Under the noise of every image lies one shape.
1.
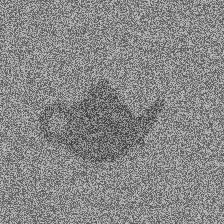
teapot
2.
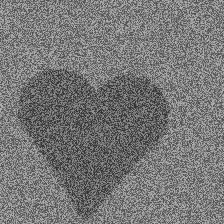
heart
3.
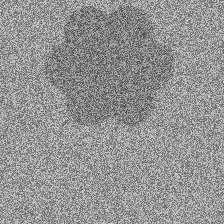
flower
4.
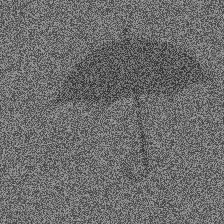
umbrella
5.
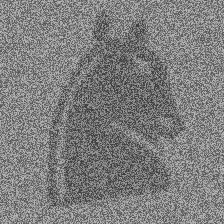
chess knight
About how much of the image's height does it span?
nearly all
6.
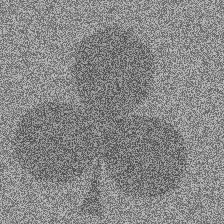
club
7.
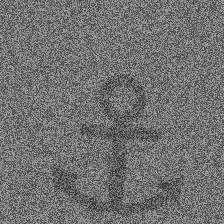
anchor
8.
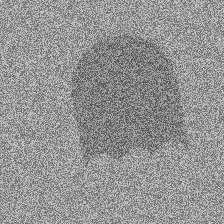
ghost
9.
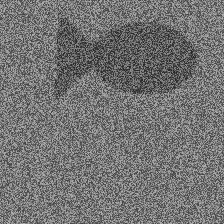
fish
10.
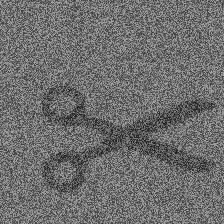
pair of scissors
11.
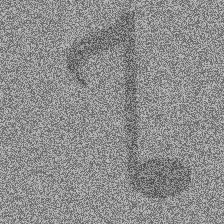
musical note
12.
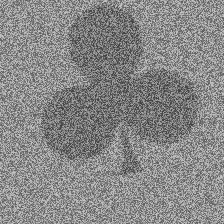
club
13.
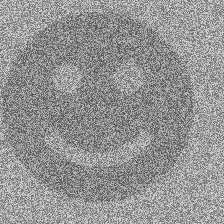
smiling face
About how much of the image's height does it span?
nearly all
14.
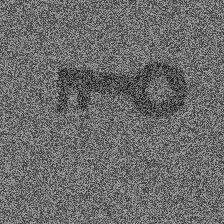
key
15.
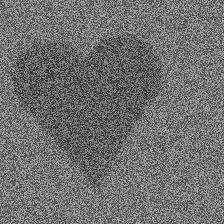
heart
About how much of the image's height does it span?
two thirds
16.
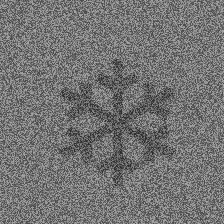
snowflake
